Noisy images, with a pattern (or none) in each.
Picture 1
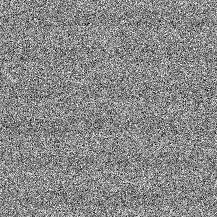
horizontal stripes
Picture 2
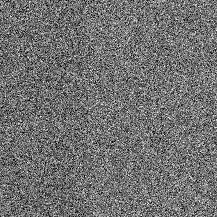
a sharp edge
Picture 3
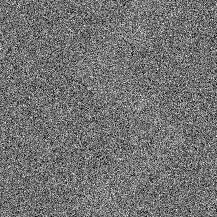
a wavy band
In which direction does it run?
top to bottom
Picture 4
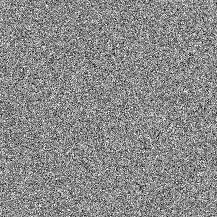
only noise
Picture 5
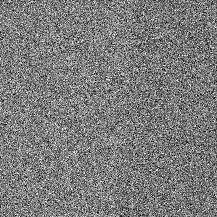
a sharp edge
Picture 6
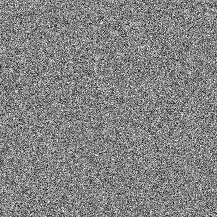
only noise
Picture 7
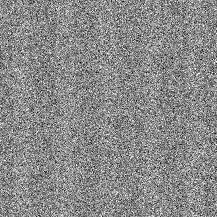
vertical stripes
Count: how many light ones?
5
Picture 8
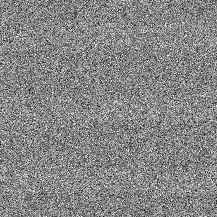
horizontal stripes
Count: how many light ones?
3
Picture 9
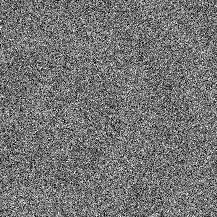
rings round one point
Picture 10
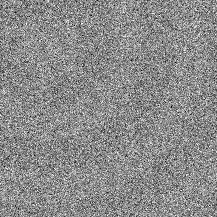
rings round one point
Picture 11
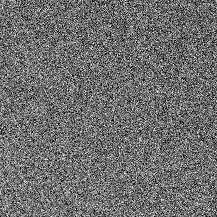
a smooth slope
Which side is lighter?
bottom left
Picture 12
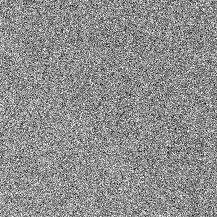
a sharp edge
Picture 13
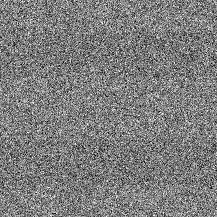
horizontal stripes
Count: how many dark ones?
2
